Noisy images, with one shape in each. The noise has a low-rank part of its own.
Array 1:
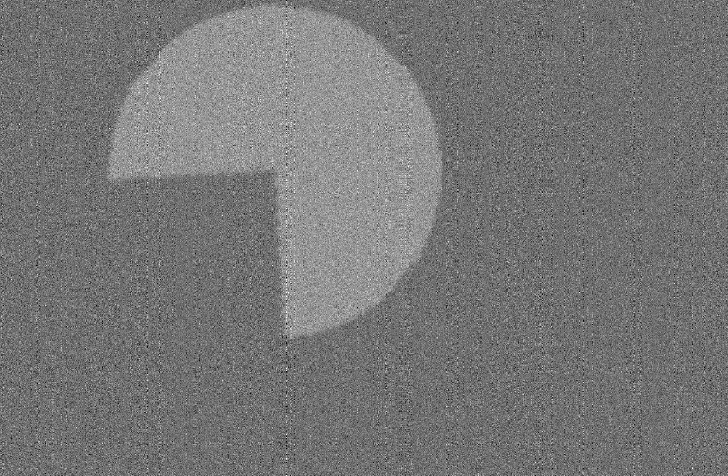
light disc with a wedge cut out
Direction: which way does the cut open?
down and left
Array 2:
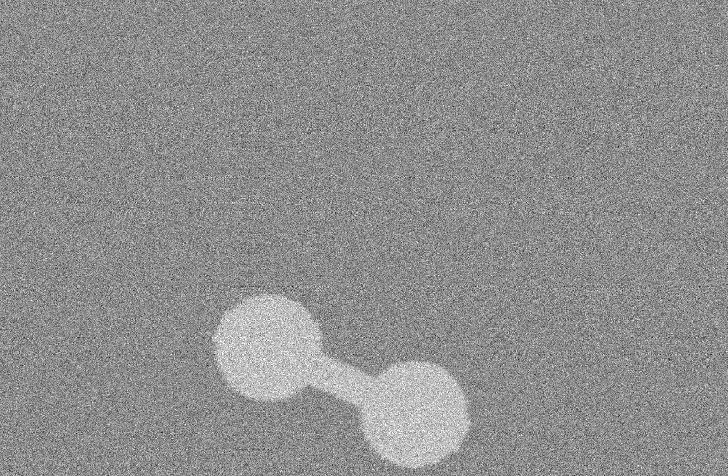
light dumbbell, bottom middle
